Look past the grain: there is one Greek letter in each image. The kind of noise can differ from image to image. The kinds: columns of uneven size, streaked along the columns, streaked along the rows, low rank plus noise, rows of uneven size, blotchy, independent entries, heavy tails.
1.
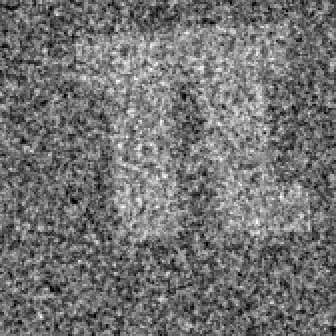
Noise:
blotchy
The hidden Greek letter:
pi
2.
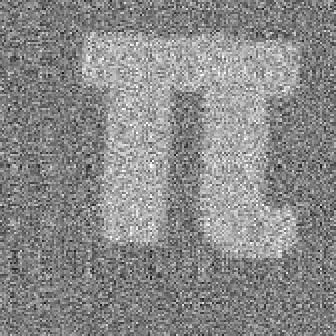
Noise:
low rank plus noise
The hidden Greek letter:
pi
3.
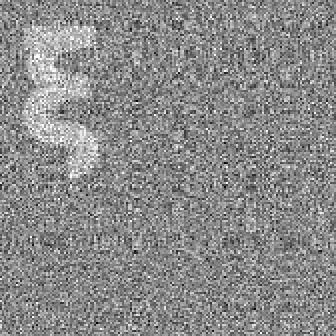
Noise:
low rank plus noise
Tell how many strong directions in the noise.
two
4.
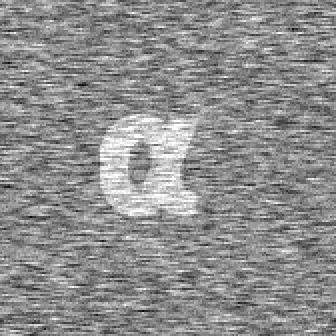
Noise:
streaked along the rows
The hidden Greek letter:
alpha
